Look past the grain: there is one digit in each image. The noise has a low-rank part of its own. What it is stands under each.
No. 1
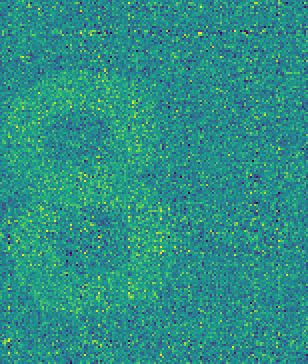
8
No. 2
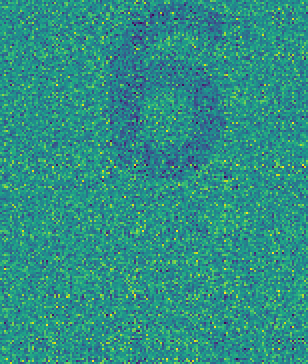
6
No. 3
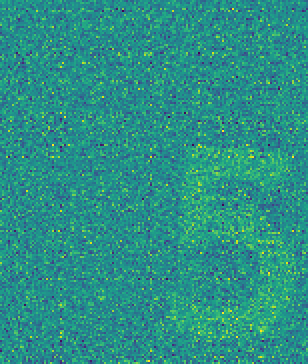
5
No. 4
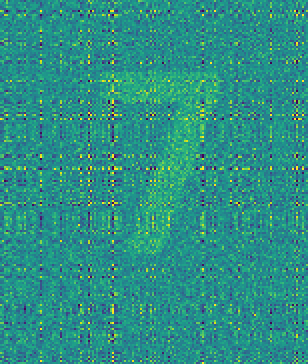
7
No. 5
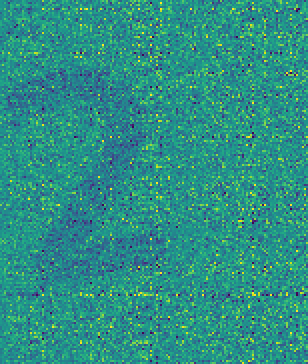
2
